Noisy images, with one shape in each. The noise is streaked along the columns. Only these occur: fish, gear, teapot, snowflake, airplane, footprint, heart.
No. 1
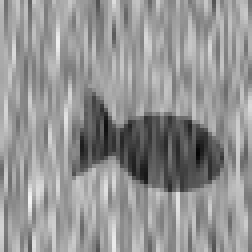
dark fish
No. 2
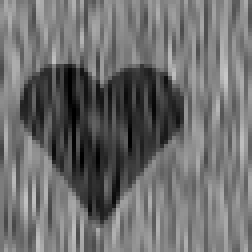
dark heart
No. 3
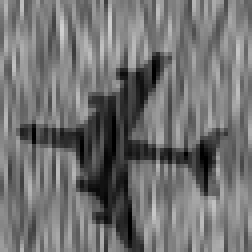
dark airplane
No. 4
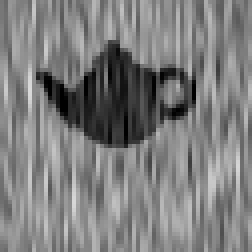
dark teapot
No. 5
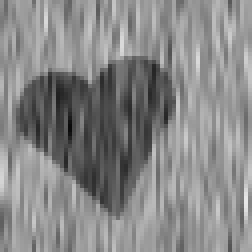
dark heart
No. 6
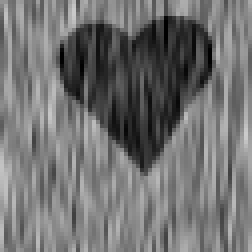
dark heart
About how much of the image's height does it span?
two thirds
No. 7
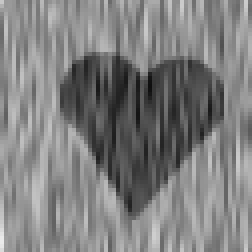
dark heart
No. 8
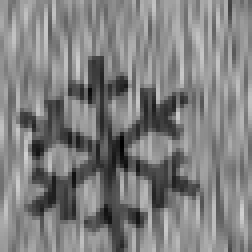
dark snowflake
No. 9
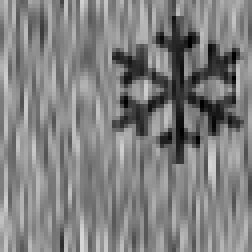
dark snowflake
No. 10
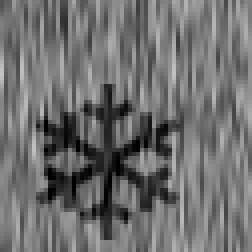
dark snowflake
